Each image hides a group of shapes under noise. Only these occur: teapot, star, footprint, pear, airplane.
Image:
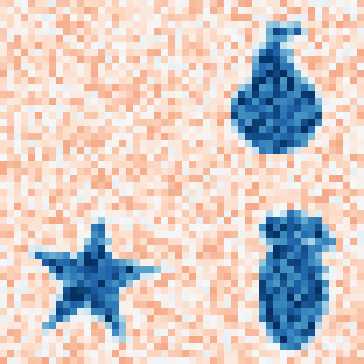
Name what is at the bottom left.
star
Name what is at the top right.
pear
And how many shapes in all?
3
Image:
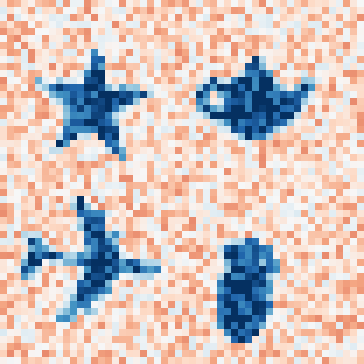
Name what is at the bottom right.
footprint
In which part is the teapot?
top right
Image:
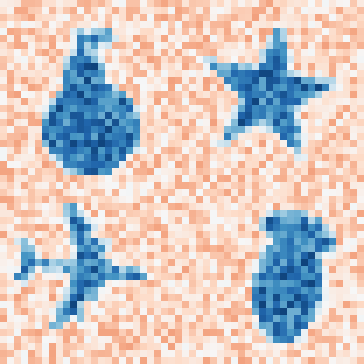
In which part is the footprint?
bottom right
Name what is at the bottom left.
airplane
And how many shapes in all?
4
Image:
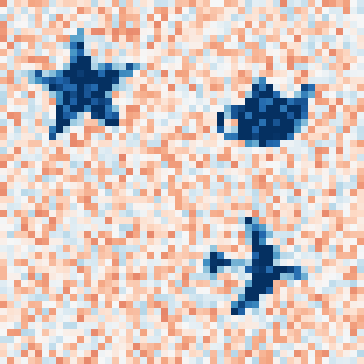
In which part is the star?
top left
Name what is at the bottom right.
airplane
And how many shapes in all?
3
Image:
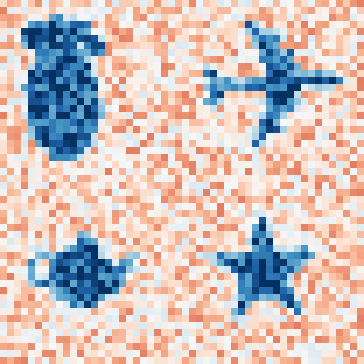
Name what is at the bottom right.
star
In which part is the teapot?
bottom left
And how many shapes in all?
4
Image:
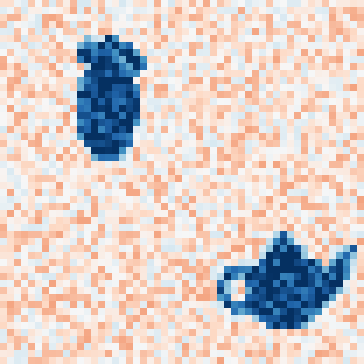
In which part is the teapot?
bottom right
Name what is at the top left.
footprint
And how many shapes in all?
2
